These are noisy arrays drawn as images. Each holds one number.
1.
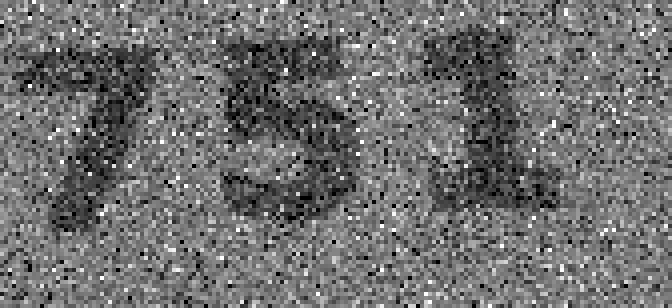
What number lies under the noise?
751
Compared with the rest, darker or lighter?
darker
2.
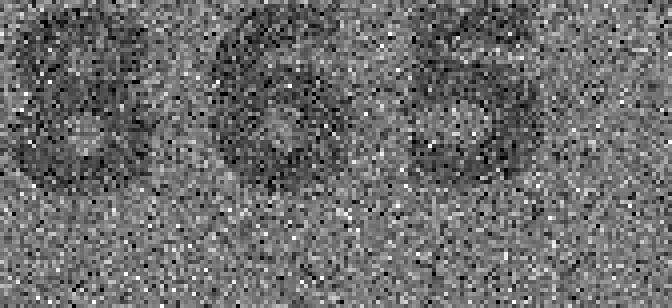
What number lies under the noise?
865
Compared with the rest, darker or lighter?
darker
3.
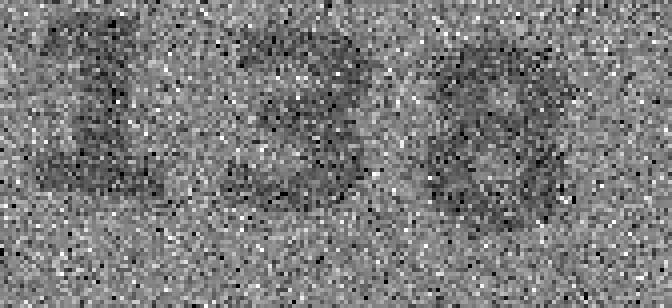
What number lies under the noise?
138
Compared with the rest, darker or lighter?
darker
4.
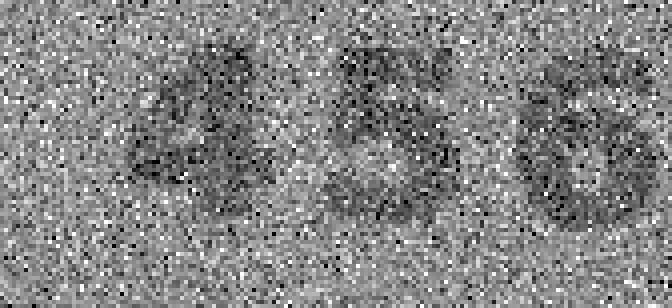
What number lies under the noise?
456
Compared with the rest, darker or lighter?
darker
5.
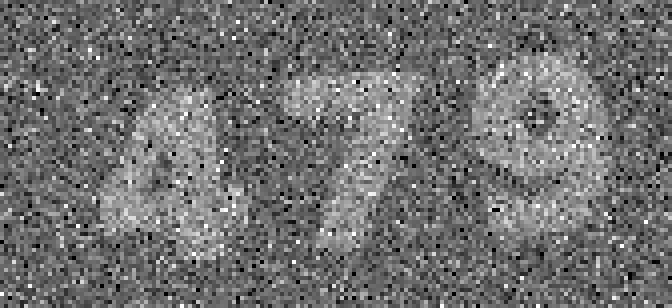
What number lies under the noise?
479
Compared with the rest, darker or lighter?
lighter
